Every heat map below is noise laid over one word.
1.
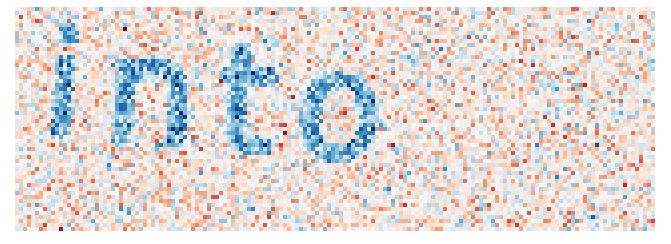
into
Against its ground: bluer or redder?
bluer
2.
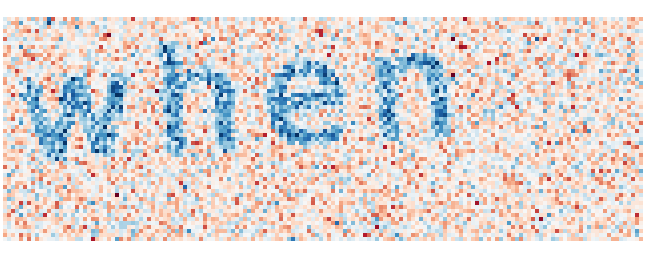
when
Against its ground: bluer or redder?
bluer
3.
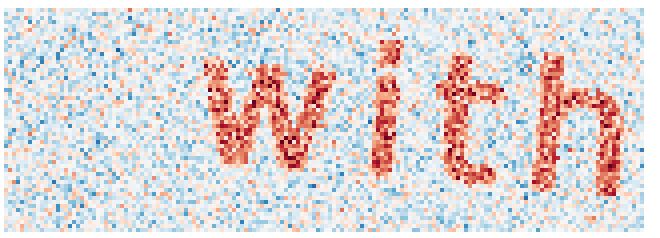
with
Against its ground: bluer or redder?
redder
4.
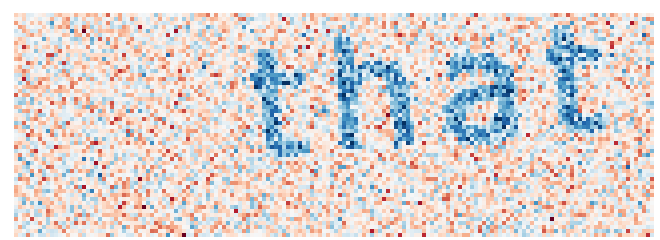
that
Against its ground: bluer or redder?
bluer
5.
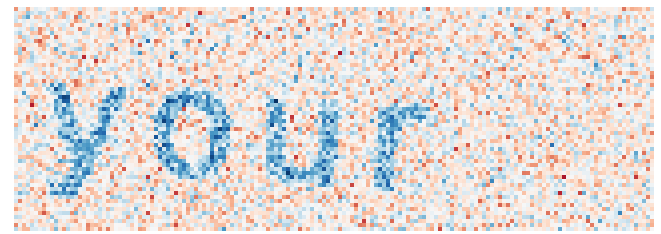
your
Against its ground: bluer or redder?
bluer
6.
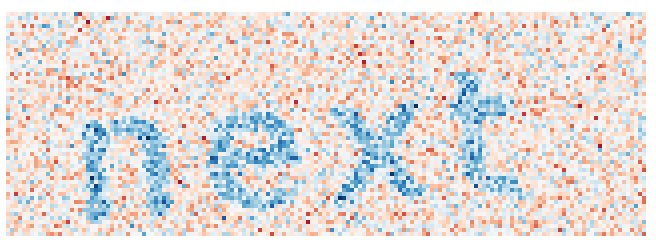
next
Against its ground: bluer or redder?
bluer
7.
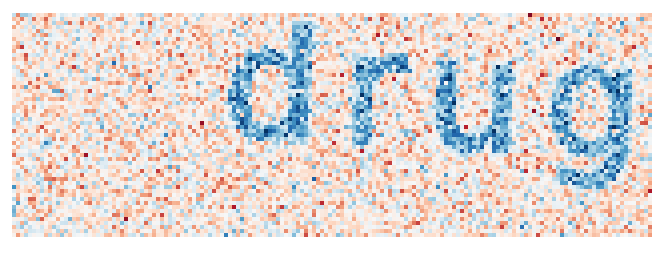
drug
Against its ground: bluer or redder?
bluer
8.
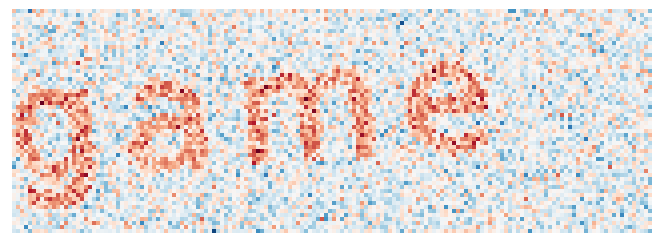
game
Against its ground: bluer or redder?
redder
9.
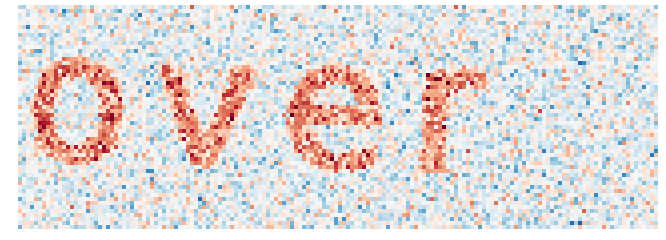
over
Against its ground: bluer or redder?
redder
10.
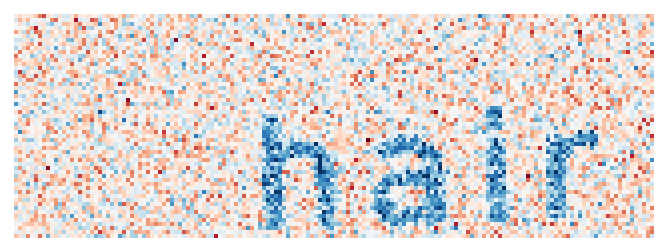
hair
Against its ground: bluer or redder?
bluer
